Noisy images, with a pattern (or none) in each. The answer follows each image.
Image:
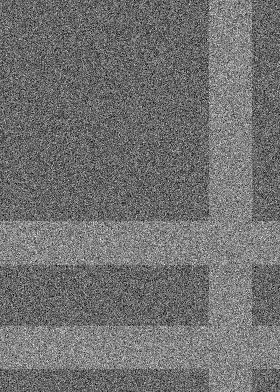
bands of rows crossing bands of columns
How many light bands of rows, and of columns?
2 and 1
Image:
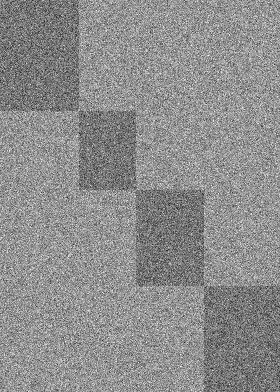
blocks along the diagonal
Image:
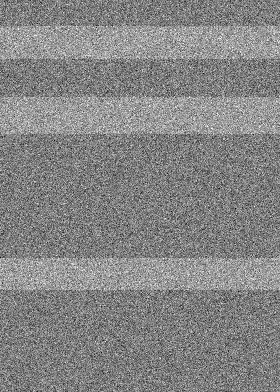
bands of rows
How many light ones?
3
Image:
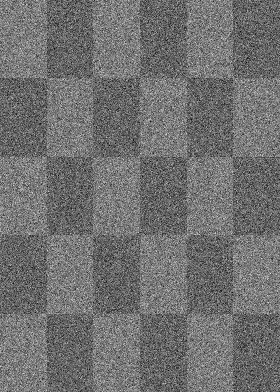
a checkerboard
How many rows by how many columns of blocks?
5 by 6
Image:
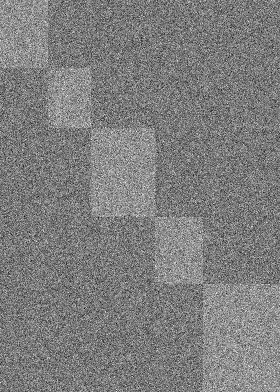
blocks along the diagonal
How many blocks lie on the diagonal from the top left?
5
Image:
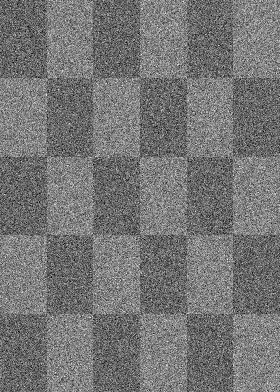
a checkerboard
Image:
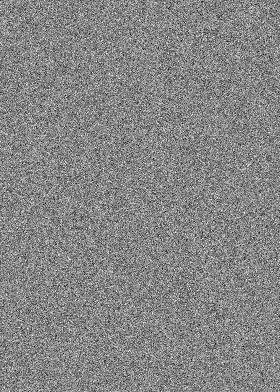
only noise
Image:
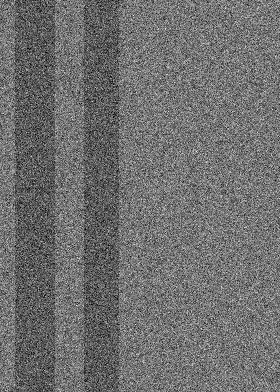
bands of columns
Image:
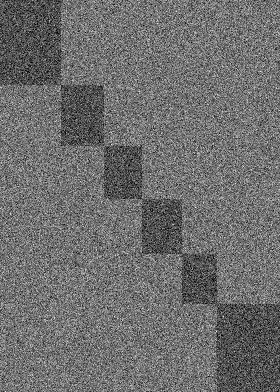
blocks along the diagonal
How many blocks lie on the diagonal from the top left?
6
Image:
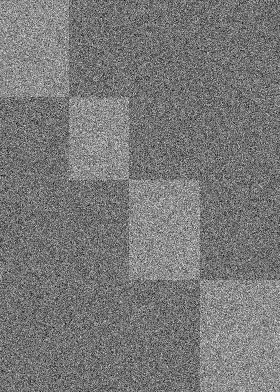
blocks along the diagonal
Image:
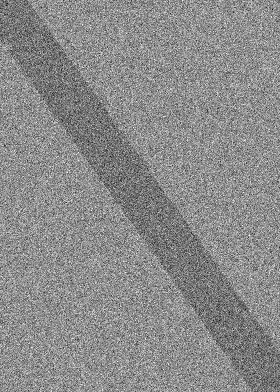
a diagonal band
